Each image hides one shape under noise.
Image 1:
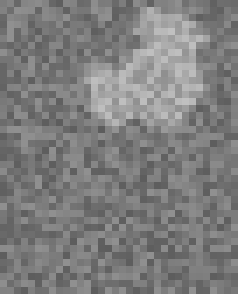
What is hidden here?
light car
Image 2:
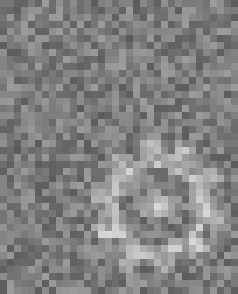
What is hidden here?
light gear
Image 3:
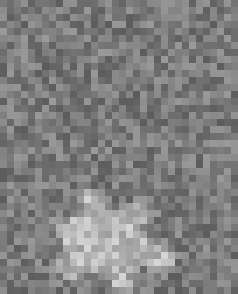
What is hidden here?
light turtle
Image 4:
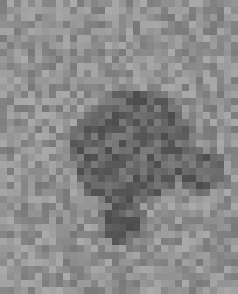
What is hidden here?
dark bear's head
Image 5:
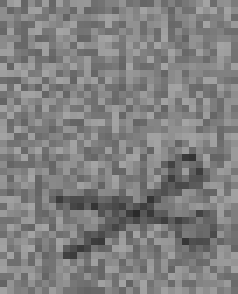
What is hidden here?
dark pair of scissors
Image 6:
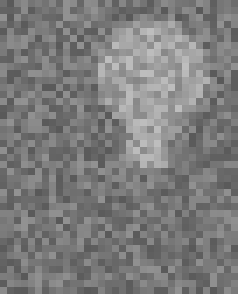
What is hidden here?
light light bulb
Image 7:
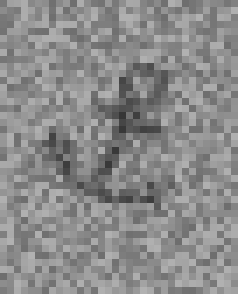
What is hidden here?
dark anchor
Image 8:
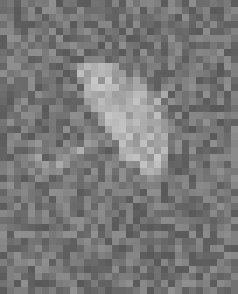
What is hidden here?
light umbrella
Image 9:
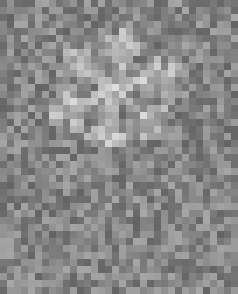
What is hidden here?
light snowflake
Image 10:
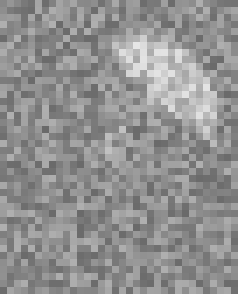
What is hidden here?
light umbrella
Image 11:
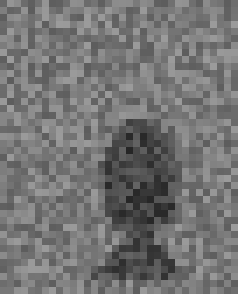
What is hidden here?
dark fish
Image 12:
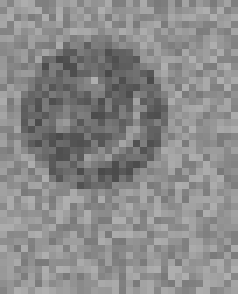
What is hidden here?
dark smiling face
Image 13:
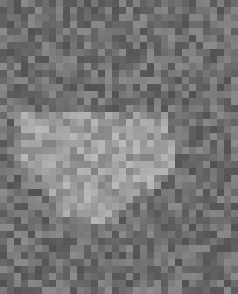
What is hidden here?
light cloud
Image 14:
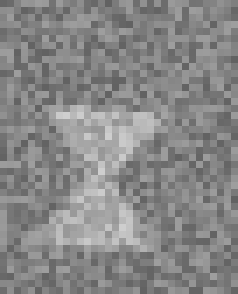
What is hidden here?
light bow tie
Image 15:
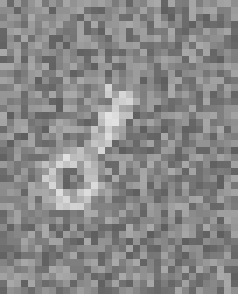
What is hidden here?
light key
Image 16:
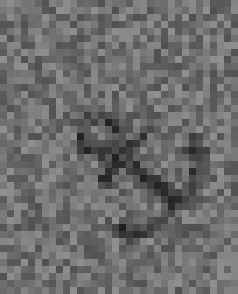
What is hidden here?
dark anchor
